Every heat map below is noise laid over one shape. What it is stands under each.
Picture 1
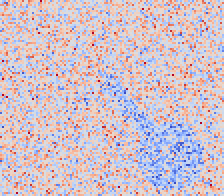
lollipop
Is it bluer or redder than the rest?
bluer
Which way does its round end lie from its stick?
down and right
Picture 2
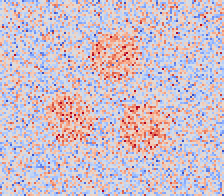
three dots
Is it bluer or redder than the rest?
redder
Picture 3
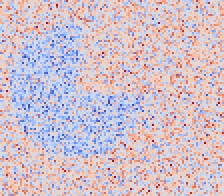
disc with a wedge cut out
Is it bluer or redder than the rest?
bluer
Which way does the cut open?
up and right
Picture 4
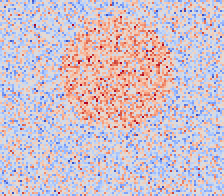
disc
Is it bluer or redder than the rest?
redder
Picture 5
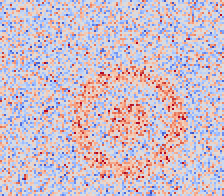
bullseye
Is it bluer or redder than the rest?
redder
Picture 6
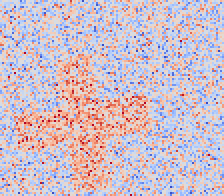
cross
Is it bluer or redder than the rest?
redder
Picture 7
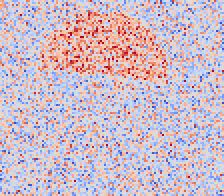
half disc
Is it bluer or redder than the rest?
redder
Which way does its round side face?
up
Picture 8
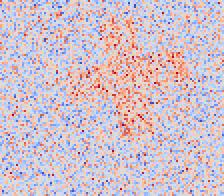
cross
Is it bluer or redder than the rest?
redder
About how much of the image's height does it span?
two thirds
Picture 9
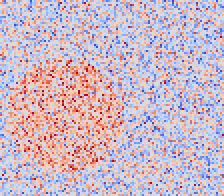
disc
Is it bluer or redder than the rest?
redder
